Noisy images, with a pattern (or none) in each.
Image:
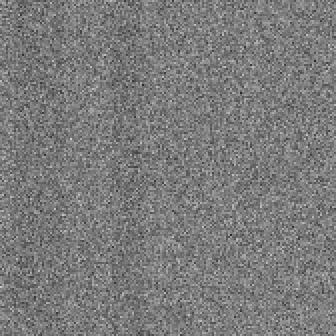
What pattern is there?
bands of columns
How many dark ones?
2
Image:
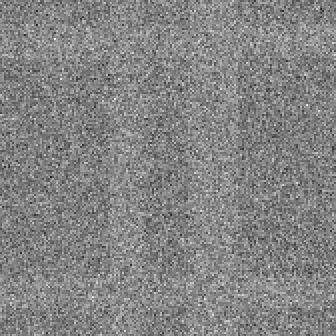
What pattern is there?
bands of rows crossing bands of columns
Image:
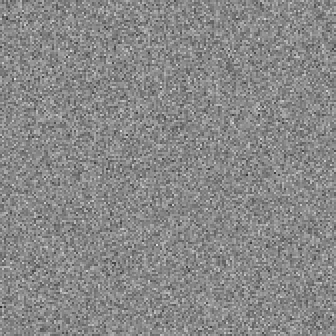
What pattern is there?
only noise
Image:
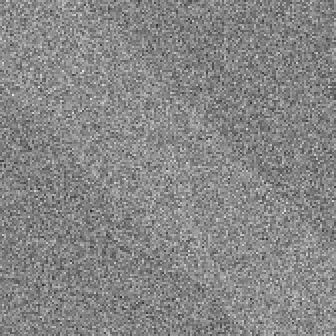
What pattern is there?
a diagonal band
